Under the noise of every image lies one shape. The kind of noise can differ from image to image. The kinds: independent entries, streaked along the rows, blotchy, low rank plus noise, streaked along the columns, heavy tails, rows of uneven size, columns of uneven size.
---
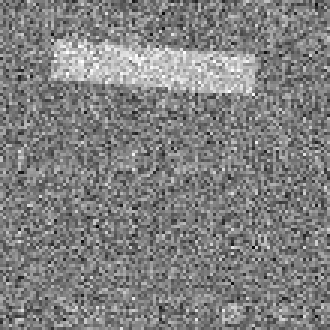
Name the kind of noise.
low rank plus noise
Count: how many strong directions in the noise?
three or four
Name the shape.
bar
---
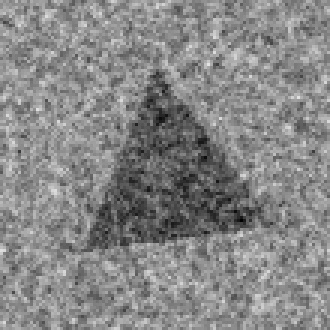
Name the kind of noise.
blotchy
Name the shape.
triangle
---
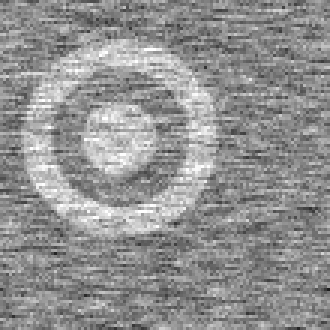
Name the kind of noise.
streaked along the rows
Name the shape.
bullseye
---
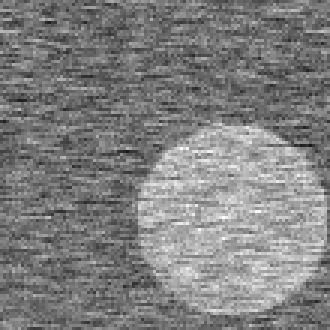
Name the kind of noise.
streaked along the rows
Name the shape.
disc
